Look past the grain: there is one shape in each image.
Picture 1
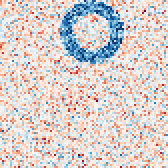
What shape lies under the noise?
ring
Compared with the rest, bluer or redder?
bluer
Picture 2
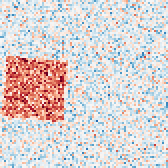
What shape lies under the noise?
square
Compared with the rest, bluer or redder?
redder
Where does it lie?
middle left
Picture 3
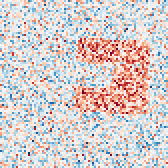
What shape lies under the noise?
square with a notch
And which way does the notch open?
left
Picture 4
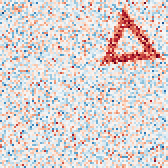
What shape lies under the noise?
triangle frame
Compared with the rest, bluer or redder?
redder
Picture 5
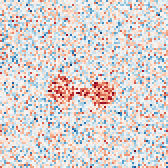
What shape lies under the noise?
dumbbell
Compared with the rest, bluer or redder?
redder
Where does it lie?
centre
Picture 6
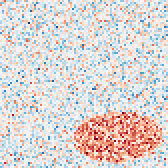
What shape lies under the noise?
ellipse
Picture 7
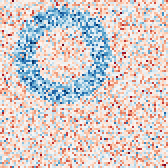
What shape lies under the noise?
ring
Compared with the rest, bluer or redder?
bluer
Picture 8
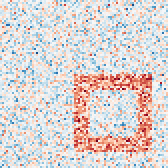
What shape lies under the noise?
square frame
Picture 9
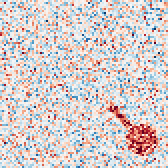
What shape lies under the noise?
lollipop
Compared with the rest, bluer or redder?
redder
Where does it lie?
bottom right
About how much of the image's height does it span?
a third
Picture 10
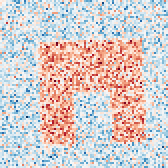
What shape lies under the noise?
square with a notch
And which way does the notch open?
down
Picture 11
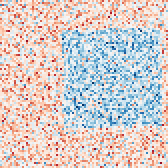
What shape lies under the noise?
square
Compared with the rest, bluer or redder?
bluer
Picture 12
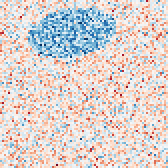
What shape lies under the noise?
ellipse
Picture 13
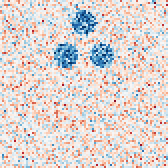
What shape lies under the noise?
three dots
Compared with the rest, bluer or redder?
bluer
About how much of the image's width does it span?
a third
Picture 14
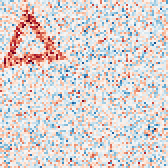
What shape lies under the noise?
triangle frame
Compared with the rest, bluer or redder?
redder
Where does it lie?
top left
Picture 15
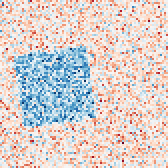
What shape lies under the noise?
square
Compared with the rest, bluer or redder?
bluer
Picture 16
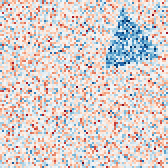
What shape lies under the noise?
triangle
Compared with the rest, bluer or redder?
bluer
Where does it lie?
top right
